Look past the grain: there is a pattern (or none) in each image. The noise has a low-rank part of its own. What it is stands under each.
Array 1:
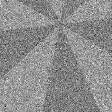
spokes from one point
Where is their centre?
top middle
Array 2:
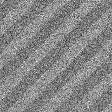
diagonal stripes
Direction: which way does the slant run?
bottom left to top right
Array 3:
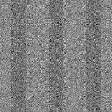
vertical stripes
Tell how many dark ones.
3
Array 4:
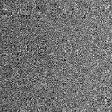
a smooth slope
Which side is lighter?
right
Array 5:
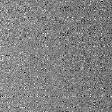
a smooth slope
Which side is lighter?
left
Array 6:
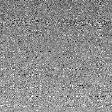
a smooth slope
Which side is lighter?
bottom
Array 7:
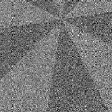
spokes from one point
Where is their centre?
top middle
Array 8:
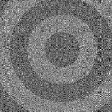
rings round one point
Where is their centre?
centre
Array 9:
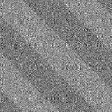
diagonal stripes
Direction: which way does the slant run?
top left to bottom right
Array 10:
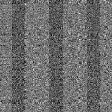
vertical stripes
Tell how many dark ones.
3
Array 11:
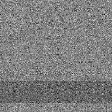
one horizontal stripe
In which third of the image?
bottom
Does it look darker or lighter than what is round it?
darker
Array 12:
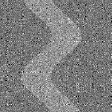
a wavy band
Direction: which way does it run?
top to bottom
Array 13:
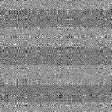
horizontal stripes
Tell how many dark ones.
3
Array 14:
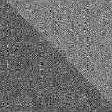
a sharp edge
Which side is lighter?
top right
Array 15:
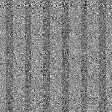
vertical stripes
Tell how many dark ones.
6
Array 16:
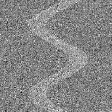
a wavy band
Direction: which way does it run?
top to bottom
